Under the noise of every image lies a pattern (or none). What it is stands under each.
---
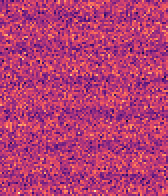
horizontal stripes
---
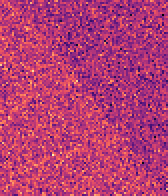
a sharp edge
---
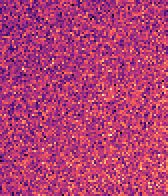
a smooth slope
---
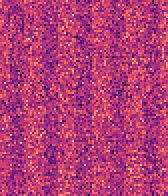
vertical stripes
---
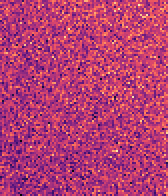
a smooth slope
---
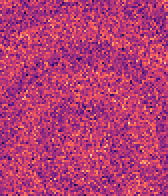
rings round one point
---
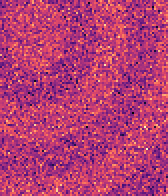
rings round one point
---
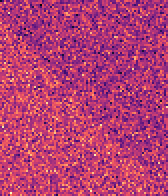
a sharp edge
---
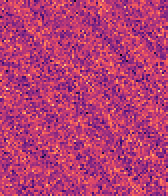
diagonal stripes
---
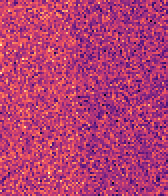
a sharp edge
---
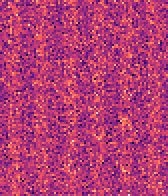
vertical stripes
